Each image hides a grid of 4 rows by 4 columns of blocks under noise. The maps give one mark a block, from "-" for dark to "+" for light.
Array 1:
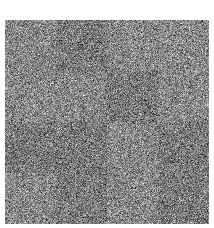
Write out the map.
+ - + +
+ + - +
- - + -
+ - + -
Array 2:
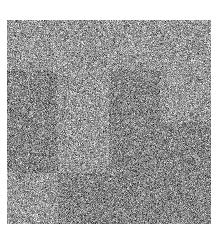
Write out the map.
+ + + +
- + - +
- + - -
+ - - -
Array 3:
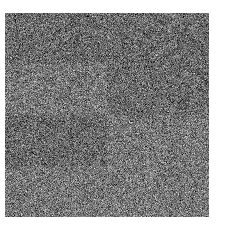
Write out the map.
- - - -
+ + - -
- - + +
+ + + +
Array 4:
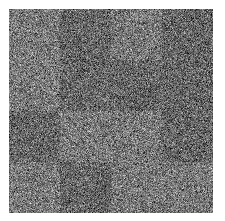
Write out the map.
+ - + -
+ - - -
- + + -
+ - + +
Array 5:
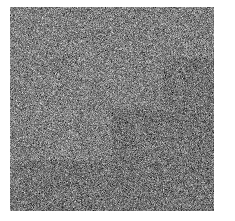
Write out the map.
+ + + +
+ + + -
+ + - -
- - - -
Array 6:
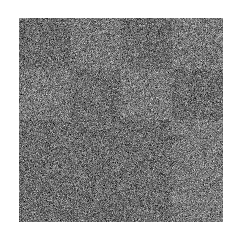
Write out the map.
- + - +
+ - + -
- - - +
- - - +
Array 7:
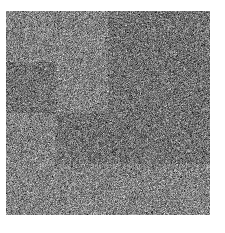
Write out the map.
+ + - -
- + - -
+ - - -
+ + + +
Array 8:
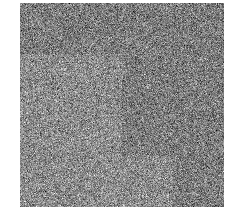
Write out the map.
- - - -
+ + - -
+ + - -
+ + + -
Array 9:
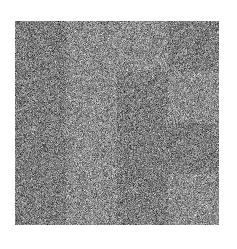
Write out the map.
- + + -
- + - +
- + - -
- + - +
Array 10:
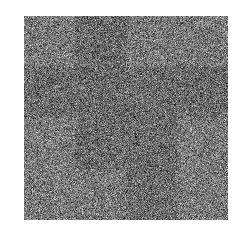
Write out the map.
+ - + +
- - - -
+ - - +
+ + - +
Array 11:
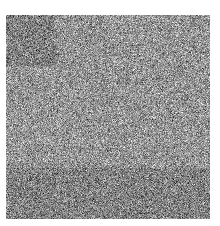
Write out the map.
- + + +
+ + + +
+ + + +
- - - -
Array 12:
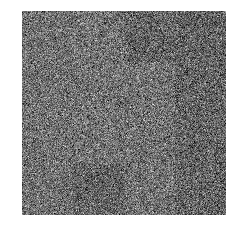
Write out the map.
+ + - -
+ + + -
+ + + -
+ - + -
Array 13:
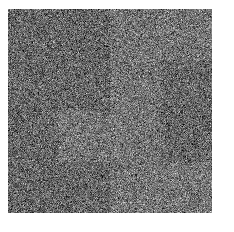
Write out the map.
- - + +
- - + -
- + + -
- - + +
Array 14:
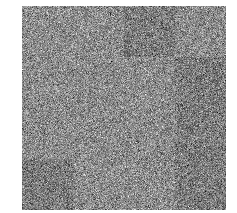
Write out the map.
+ + - +
+ + + -
+ + + -
- + + -
